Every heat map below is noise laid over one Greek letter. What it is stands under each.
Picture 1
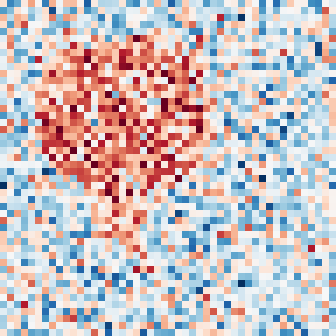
phi
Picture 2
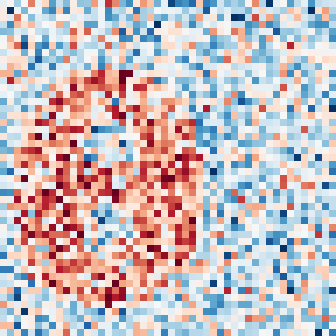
theta
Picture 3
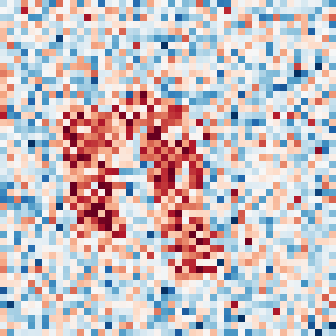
eta
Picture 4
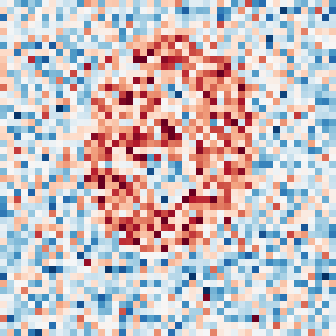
theta
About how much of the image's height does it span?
two thirds
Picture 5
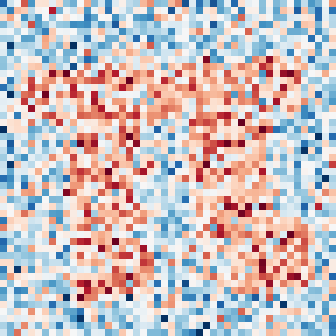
pi
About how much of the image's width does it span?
nearly all
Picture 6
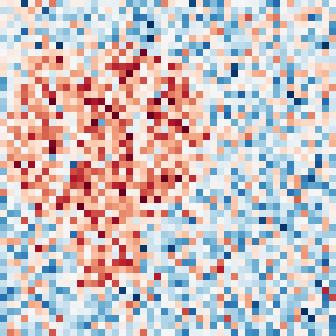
phi
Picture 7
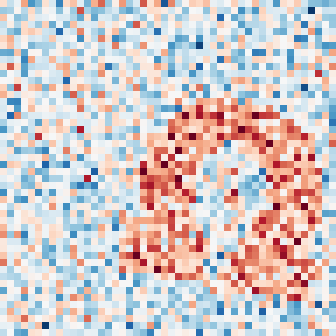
omega
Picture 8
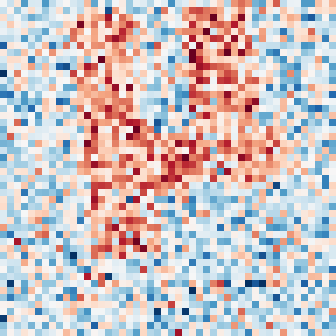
mu
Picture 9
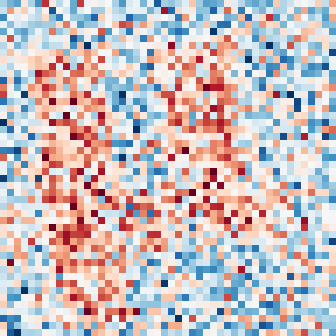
mu
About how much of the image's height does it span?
nearly all
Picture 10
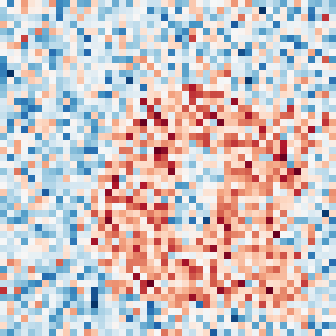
alpha
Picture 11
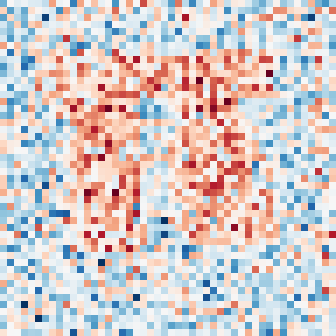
pi
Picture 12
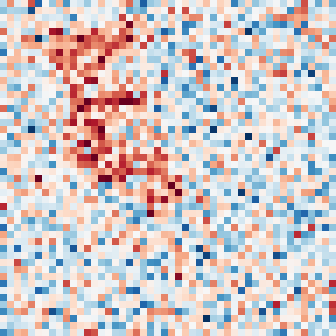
xi
